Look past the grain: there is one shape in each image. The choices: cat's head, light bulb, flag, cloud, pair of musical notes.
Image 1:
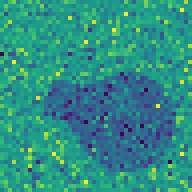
light bulb
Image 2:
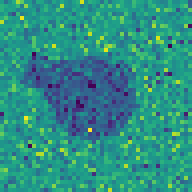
light bulb
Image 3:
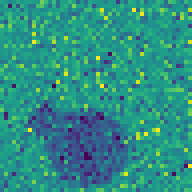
light bulb
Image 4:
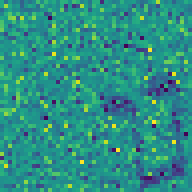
pair of musical notes
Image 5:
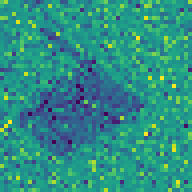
flag
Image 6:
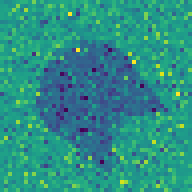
cat's head
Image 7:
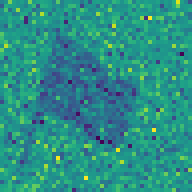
flag
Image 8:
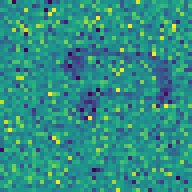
pair of musical notes
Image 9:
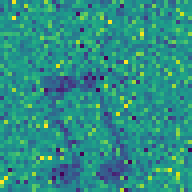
pair of musical notes
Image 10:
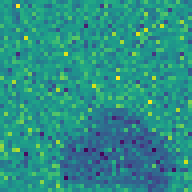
cloud
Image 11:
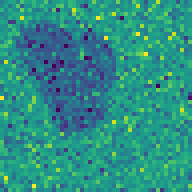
cloud
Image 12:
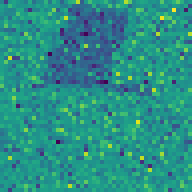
flag
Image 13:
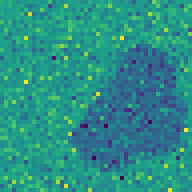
cloud
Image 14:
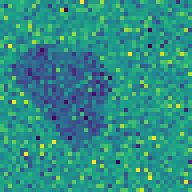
cloud
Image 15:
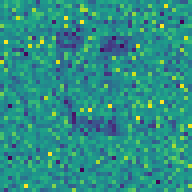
pair of musical notes
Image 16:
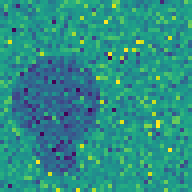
light bulb
